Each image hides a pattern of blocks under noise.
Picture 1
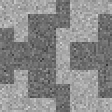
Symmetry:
top and bottom mirror each other
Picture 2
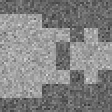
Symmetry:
top and bottom mirror each other
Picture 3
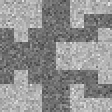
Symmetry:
top and bottom mirror each other
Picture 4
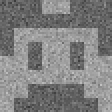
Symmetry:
left and right mirror each other
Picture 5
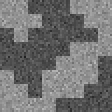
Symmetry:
mirrored about the diagonal from the top left
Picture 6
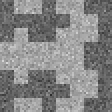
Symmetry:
top and bottom mirror each other
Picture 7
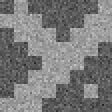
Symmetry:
mirrored about the diagonal from the top left
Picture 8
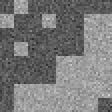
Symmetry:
mirrored about the diagonal from the top left
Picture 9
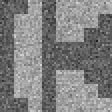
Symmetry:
top and bottom mirror each other
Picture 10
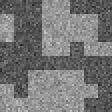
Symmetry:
no symmetry
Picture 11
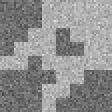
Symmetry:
mirrored about the diagonal from the bottom left
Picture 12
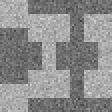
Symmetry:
top and bottom mirror each other
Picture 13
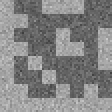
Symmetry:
mirrored about the diagonal from the bottom left
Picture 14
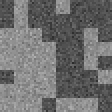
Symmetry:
no symmetry
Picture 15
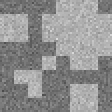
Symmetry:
mirrored about the diagonal from the bottom left
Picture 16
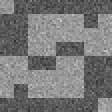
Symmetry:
the same after a half turn
